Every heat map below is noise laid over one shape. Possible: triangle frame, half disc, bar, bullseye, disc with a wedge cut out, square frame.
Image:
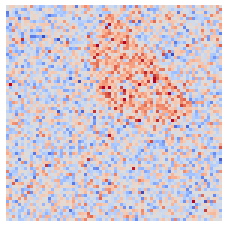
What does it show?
red half disc
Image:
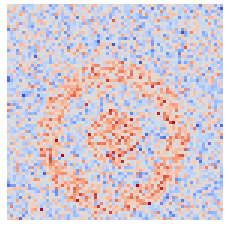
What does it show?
red bullseye
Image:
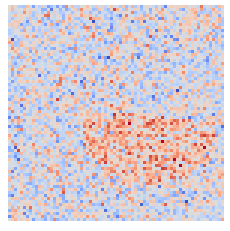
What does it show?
red half disc
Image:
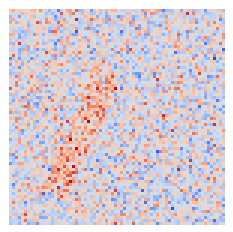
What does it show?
red bar
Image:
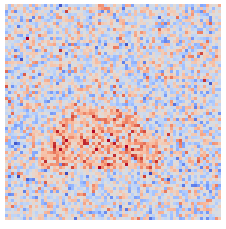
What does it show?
red half disc
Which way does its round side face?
up
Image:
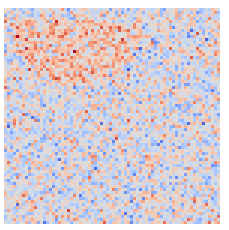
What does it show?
red half disc
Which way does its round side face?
down
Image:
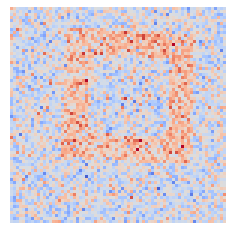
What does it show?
red square frame
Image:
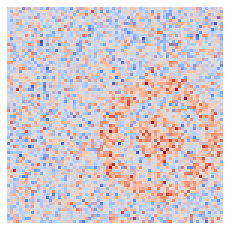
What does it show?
red bullseye
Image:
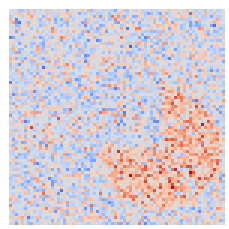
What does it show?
red disc with a wedge cut out
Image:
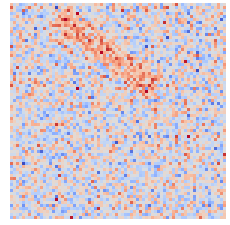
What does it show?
red bar
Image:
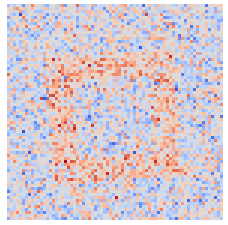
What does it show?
red square frame
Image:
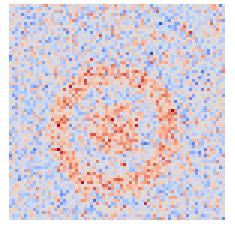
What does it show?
red bullseye
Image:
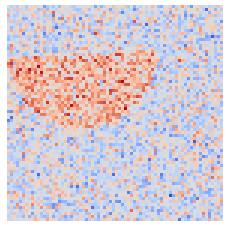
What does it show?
red half disc
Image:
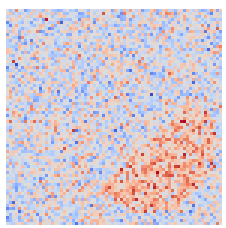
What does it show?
red half disc
